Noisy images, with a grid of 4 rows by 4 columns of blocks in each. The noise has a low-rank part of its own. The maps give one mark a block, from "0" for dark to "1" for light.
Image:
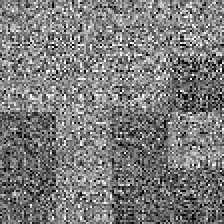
1 1 1 1
1 1 1 0
0 1 0 1
0 1 0 0
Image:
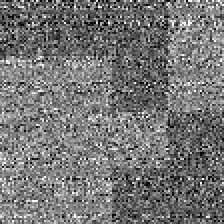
0 0 0 1
1 1 0 1
1 1 1 0
1 1 0 0
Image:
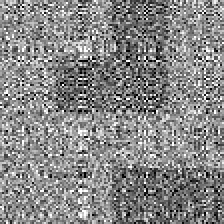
1 1 0 1
1 0 0 1
1 1 1 1
1 1 0 0
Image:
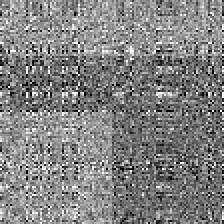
1 1 1 1
0 0 0 0
1 1 0 0
1 1 0 0
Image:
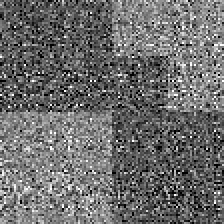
0 0 1 1
0 0 0 1
1 1 0 0
1 1 0 0
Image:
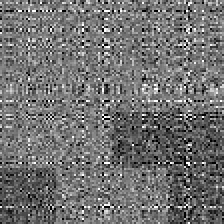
1 1 1 1
1 1 1 1
1 1 0 0
0 1 1 0
